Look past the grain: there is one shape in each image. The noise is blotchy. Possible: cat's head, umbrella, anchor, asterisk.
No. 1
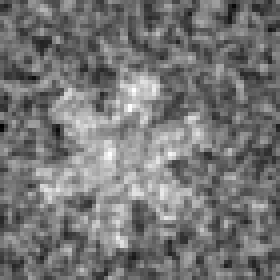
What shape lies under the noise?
asterisk
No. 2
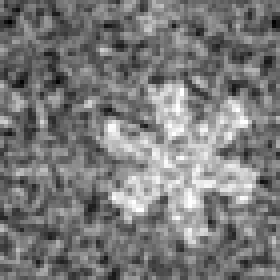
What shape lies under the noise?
asterisk
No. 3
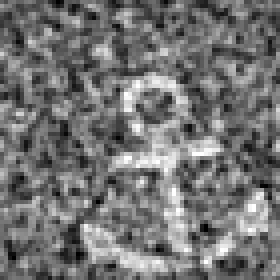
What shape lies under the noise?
anchor
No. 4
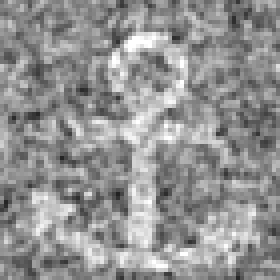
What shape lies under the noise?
anchor
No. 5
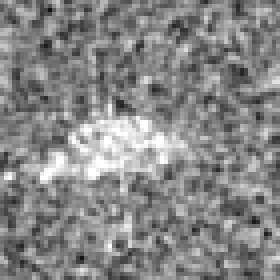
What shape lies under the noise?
umbrella
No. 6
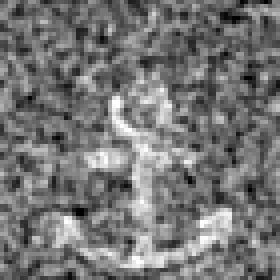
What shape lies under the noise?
anchor
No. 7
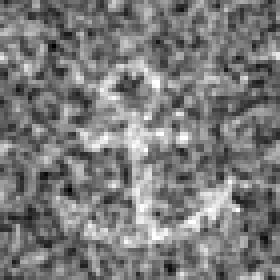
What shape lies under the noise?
anchor
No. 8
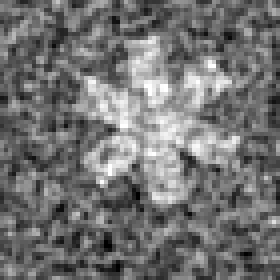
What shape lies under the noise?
asterisk
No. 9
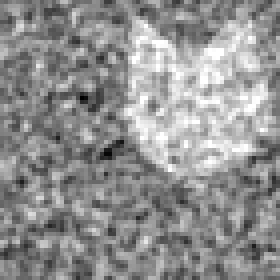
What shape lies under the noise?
cat's head
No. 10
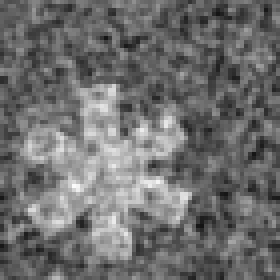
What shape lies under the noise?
asterisk
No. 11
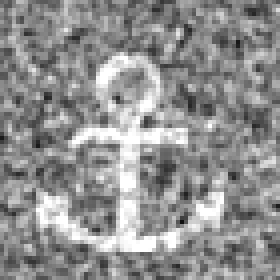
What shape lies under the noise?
anchor
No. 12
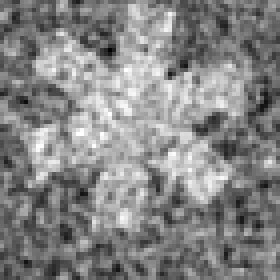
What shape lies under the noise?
asterisk
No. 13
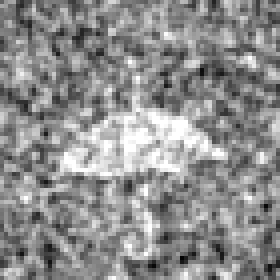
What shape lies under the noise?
umbrella
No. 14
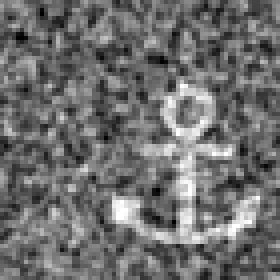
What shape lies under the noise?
anchor
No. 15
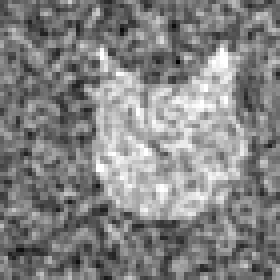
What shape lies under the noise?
cat's head
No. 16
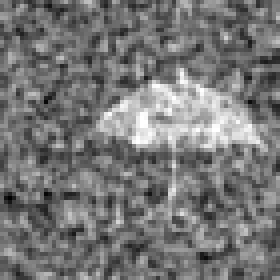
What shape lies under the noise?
umbrella
